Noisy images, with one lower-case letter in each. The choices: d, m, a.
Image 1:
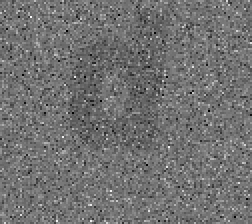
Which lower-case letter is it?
d
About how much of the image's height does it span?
two thirds
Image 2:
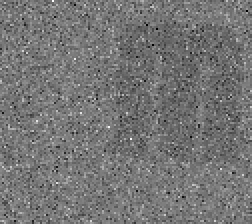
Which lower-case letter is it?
m
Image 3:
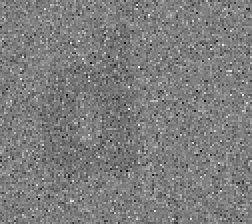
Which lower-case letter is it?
d
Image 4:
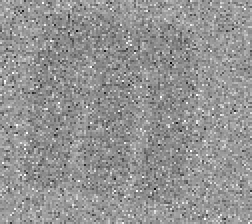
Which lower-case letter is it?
m
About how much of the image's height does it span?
nearly all
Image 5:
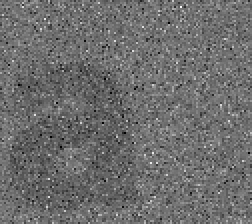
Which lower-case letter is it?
a
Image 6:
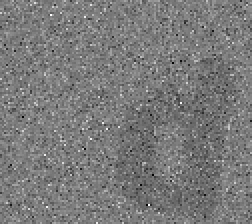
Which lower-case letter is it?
d
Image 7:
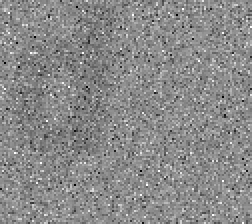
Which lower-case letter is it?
d
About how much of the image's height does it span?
two thirds
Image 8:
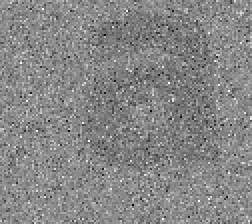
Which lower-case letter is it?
a
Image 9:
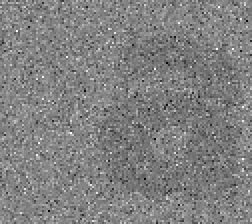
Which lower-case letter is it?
a
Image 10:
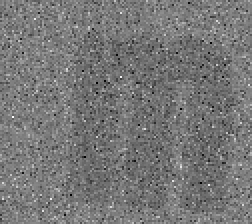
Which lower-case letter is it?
m
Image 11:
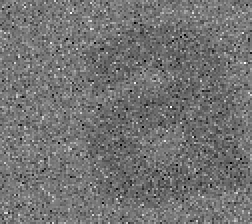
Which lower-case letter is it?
a
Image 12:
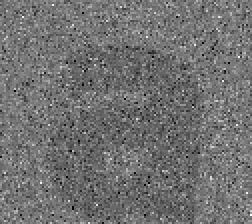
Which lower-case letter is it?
a
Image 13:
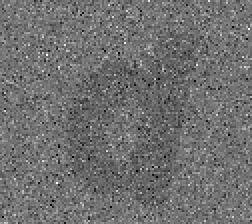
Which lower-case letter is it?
d
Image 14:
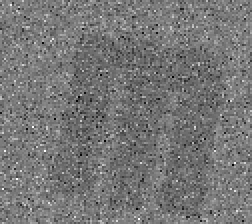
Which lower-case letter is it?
m
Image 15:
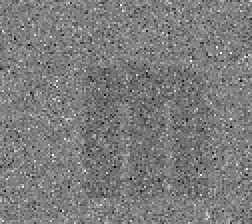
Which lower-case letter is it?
m
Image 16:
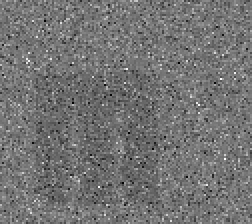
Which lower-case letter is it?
m
